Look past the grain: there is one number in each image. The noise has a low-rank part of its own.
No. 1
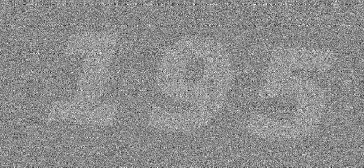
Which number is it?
195
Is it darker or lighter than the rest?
lighter
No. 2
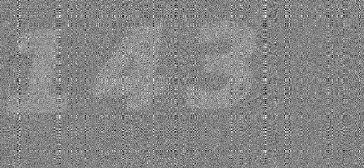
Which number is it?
143
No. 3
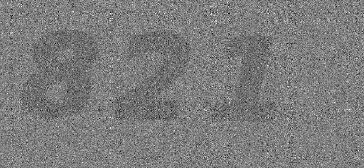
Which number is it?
821
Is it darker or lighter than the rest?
darker
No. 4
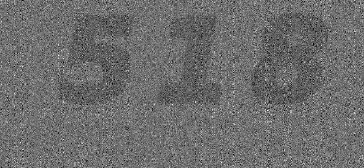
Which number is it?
518
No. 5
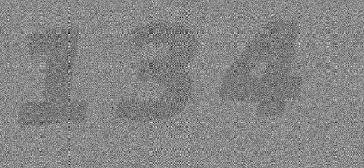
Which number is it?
134
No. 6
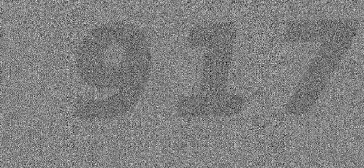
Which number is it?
917
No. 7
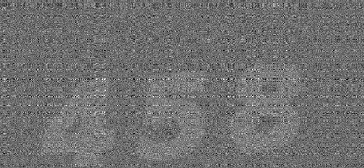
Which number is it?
458
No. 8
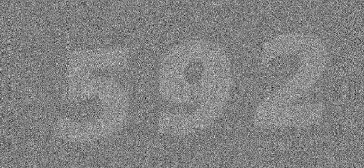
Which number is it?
592
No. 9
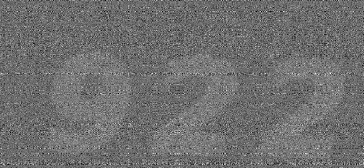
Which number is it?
922
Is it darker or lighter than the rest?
lighter
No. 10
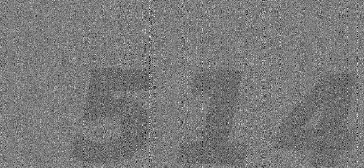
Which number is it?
514
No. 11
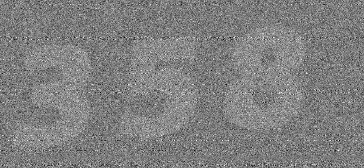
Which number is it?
358
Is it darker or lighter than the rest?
lighter
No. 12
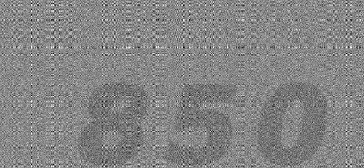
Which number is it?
850
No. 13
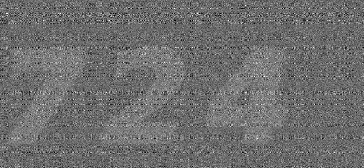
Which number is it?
724
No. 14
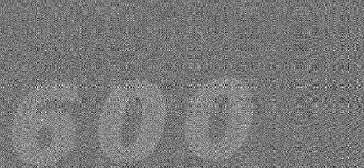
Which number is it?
600
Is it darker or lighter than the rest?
lighter
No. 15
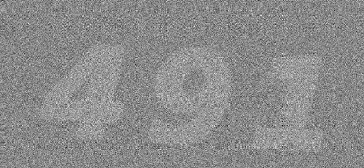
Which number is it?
491
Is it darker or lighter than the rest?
lighter
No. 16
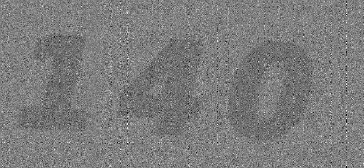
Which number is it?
140
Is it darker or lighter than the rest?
darker
